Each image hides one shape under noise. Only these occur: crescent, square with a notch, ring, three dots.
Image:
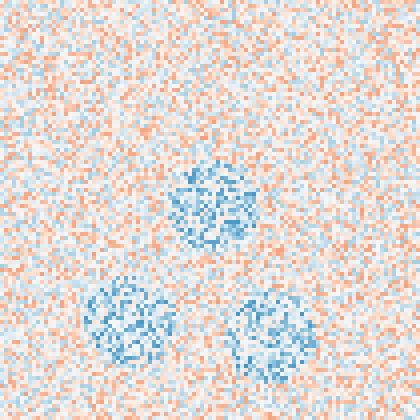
three dots
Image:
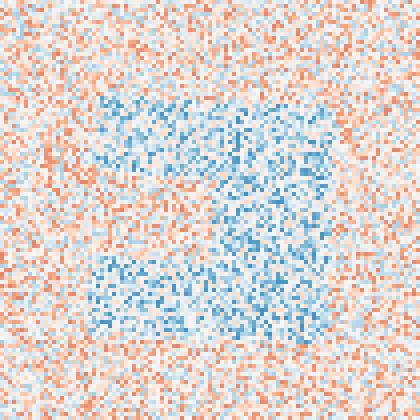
square with a notch
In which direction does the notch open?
left
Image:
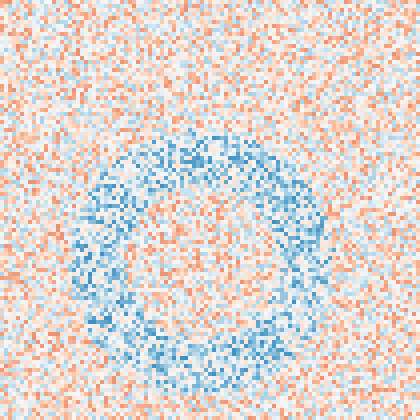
ring
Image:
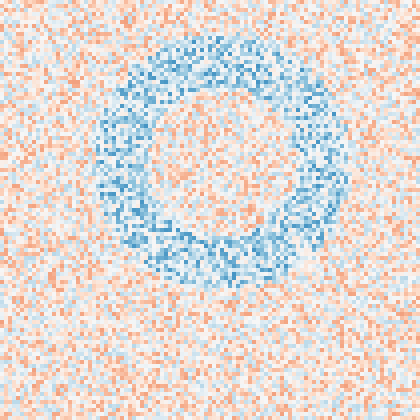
ring
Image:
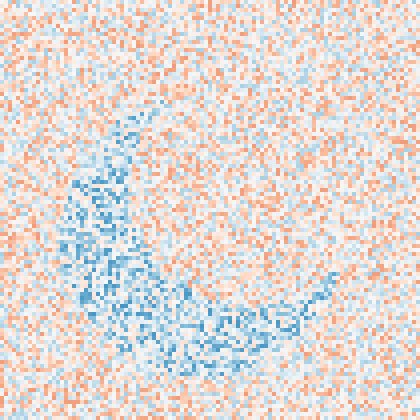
crescent
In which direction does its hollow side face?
up and right
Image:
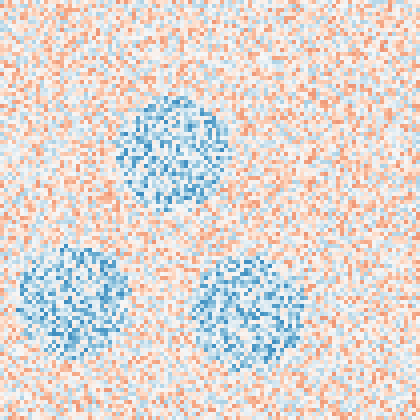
three dots
